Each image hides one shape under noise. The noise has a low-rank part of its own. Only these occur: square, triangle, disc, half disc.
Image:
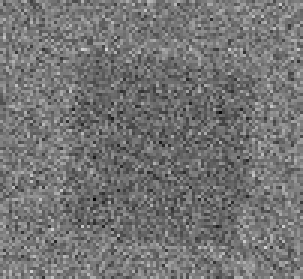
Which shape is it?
square
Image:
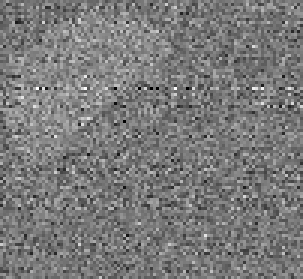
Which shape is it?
half disc
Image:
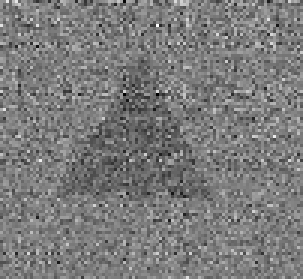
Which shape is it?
triangle
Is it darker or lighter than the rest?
darker
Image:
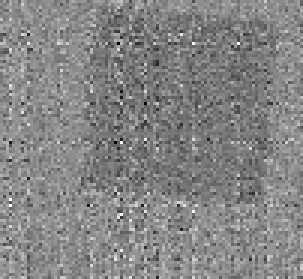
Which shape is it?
square
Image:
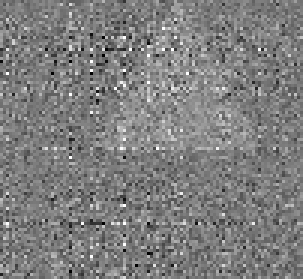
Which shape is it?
triangle
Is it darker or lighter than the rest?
lighter
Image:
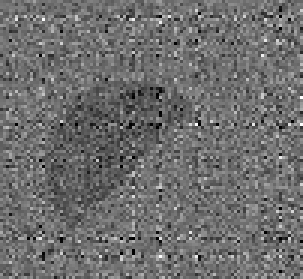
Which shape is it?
half disc
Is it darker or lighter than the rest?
darker
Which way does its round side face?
up and left
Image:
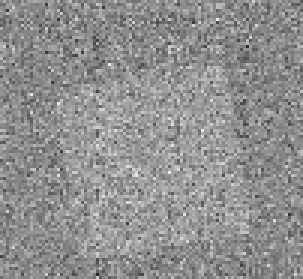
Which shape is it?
square
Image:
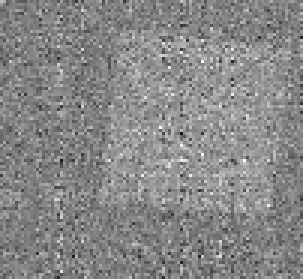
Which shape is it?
square
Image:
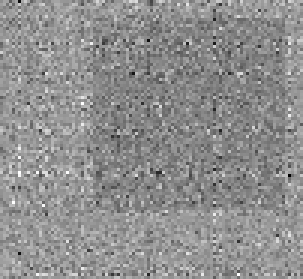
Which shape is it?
square
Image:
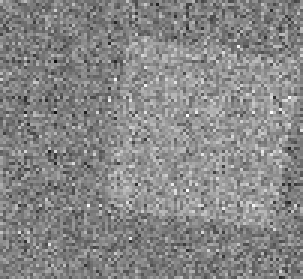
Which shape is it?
square
